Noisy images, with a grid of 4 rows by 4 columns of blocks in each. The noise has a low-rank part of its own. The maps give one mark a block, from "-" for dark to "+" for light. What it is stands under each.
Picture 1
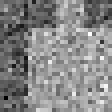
- - + -
- + + +
- + + +
- + + +
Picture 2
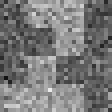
- + + -
- - + -
- + - -
+ + + -
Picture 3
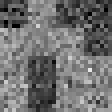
- + - -
+ + + -
+ - + +
+ - + +
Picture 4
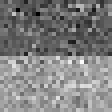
- - - -
- - - -
+ + + +
+ + + +
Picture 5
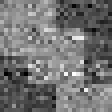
+ + - -
+ + + -
- + + -
- - + +
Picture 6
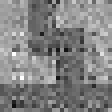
+ - + +
+ - - +
+ + - +
- - - -
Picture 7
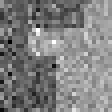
- - - +
- + + +
- - + +
- - + +
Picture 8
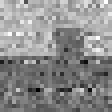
+ + + +
+ + - +
- - - -
- - - -
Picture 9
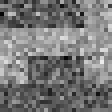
- - - +
+ + + +
+ - - +
- - - -
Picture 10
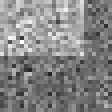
+ + + -
+ + + -
- - - -
- - - -
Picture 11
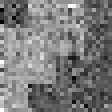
- + + -
+ + + -
+ + - -
+ - - -
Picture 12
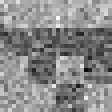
+ + + +
- - - -
+ - + -
+ + - +
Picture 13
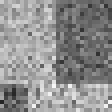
+ + - -
+ + - -
+ + - -
- + + +
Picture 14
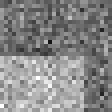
- - - -
- - - -
+ + + -
+ + + -
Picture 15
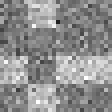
- + - -
- - - -
+ - + +
- + - -
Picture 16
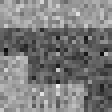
+ + + +
- - - -
+ - - -
+ + + -
